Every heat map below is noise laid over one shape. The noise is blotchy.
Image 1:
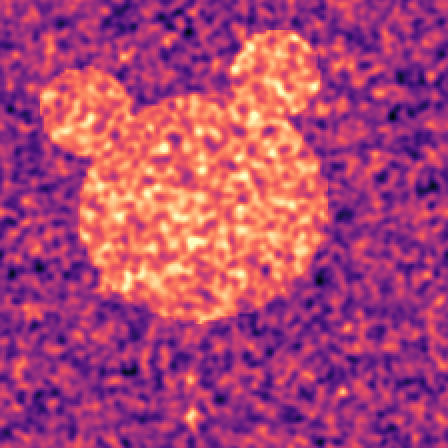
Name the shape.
bear's head
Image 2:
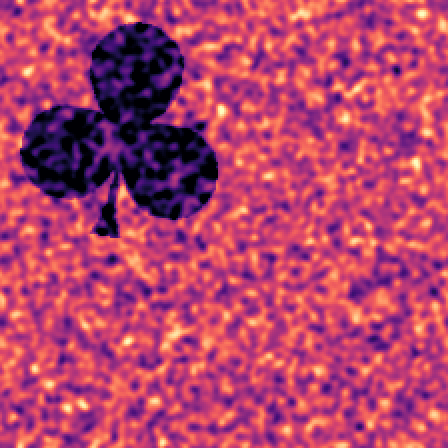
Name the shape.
club
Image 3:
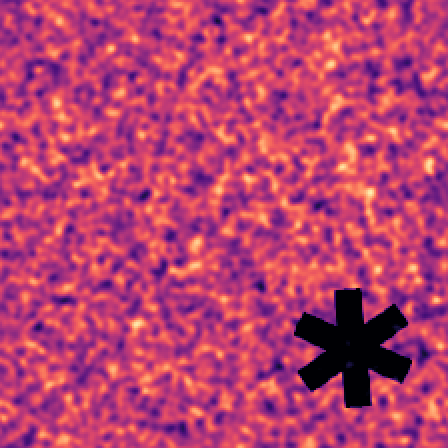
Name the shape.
asterisk
